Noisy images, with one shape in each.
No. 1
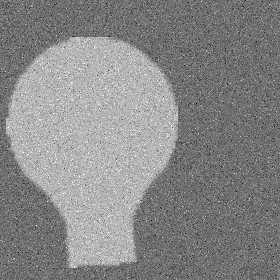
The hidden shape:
light bulb
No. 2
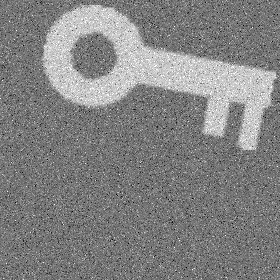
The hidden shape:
key
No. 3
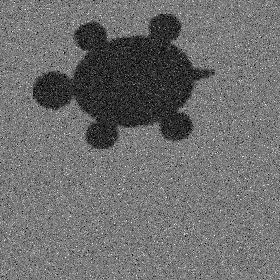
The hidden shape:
turtle
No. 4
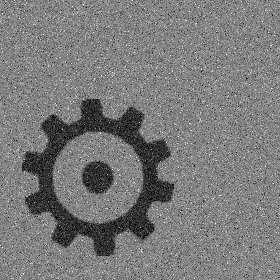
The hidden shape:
gear
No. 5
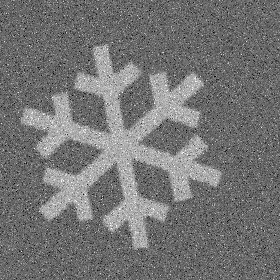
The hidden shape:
snowflake
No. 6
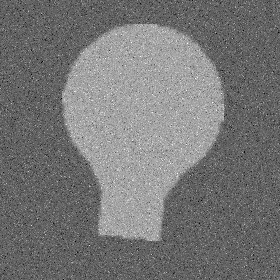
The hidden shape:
light bulb
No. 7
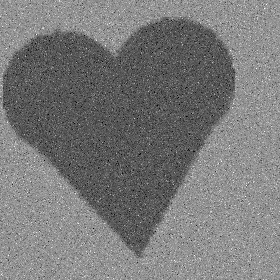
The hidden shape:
heart
